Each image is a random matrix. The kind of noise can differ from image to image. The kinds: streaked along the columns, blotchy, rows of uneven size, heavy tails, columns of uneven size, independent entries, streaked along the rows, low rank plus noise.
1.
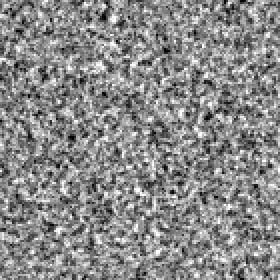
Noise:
blotchy
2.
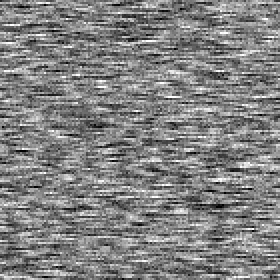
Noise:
streaked along the rows
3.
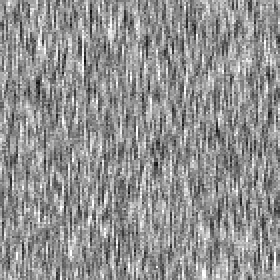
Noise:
streaked along the columns
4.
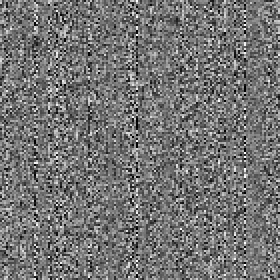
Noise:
columns of uneven size
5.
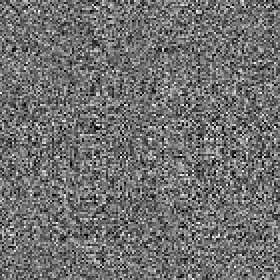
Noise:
low rank plus noise
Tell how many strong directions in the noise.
three or four
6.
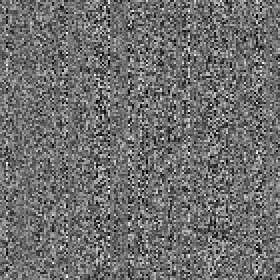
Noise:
columns of uneven size
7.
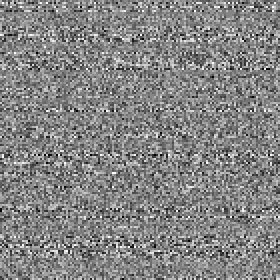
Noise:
rows of uneven size
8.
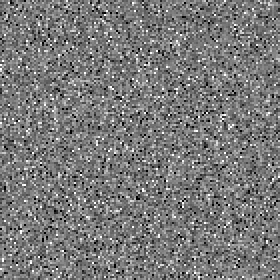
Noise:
heavy tails
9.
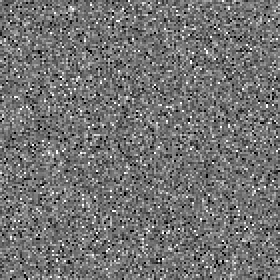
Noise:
heavy tails
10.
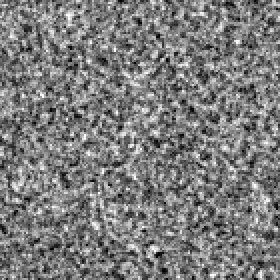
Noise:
blotchy
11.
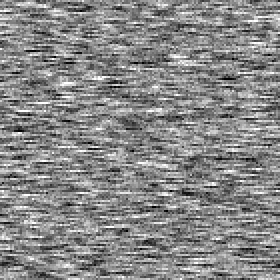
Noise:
streaked along the rows
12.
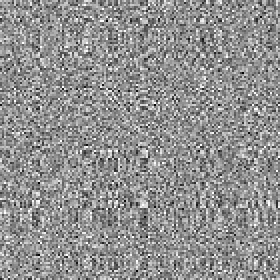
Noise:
low rank plus noise
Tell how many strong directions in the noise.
one
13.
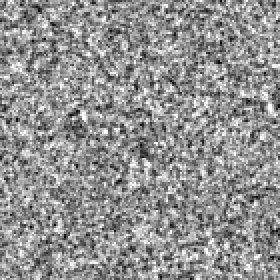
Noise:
blotchy
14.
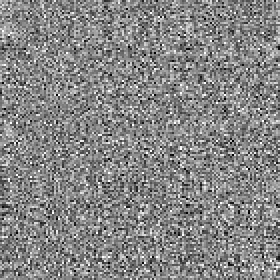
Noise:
low rank plus noise
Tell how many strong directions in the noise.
three or four
